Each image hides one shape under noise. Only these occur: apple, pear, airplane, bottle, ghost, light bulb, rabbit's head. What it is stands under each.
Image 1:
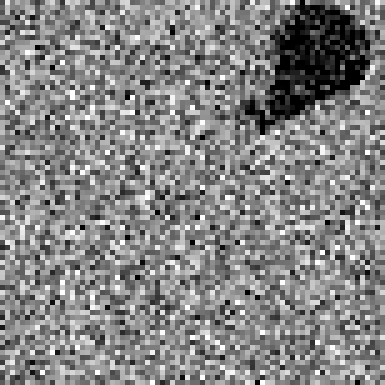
pear
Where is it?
top right
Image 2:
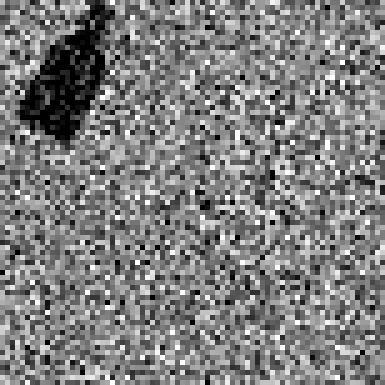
bottle
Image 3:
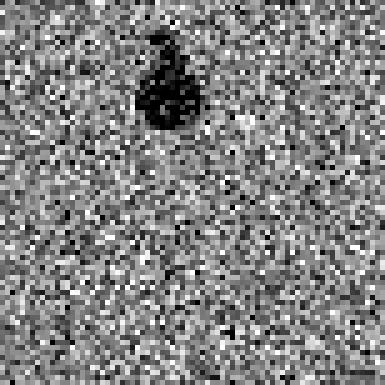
pear
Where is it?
top middle
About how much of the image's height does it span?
a quarter
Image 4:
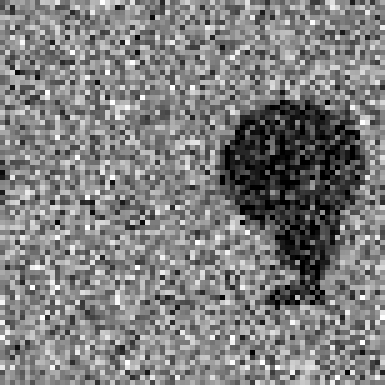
pear
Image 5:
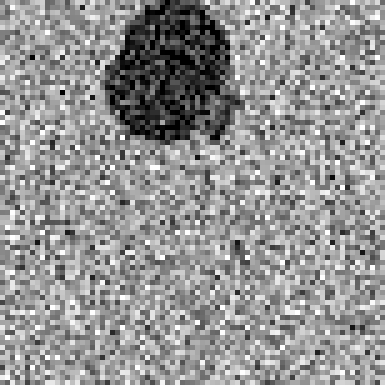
apple
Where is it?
top middle
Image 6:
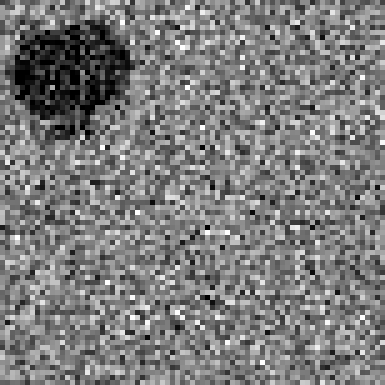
apple
